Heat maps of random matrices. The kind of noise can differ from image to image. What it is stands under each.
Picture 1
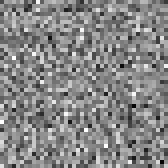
low rank plus noise
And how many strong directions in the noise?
three or four
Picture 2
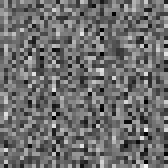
columns of uneven size
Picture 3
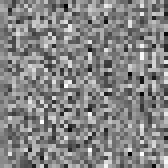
columns of uneven size
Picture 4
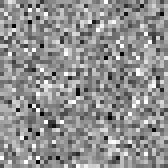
heavy tails
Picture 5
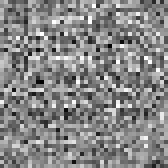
low rank plus noise
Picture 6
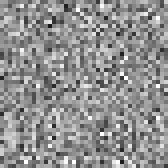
low rank plus noise
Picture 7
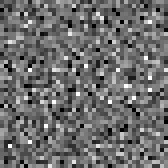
heavy tails
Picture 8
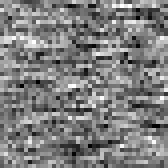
streaked along the rows
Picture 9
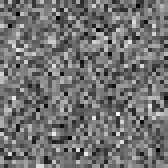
independent entries
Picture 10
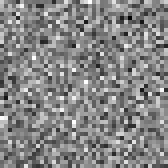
independent entries
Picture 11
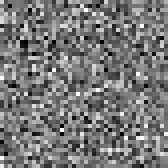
low rank plus noise
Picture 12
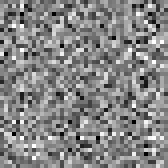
low rank plus noise
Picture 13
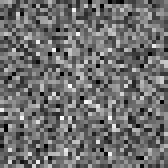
independent entries
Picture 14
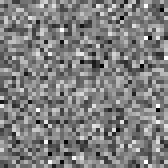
low rank plus noise
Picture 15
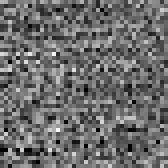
low rank plus noise
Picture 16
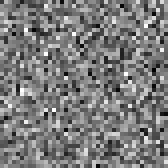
low rank plus noise
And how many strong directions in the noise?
one
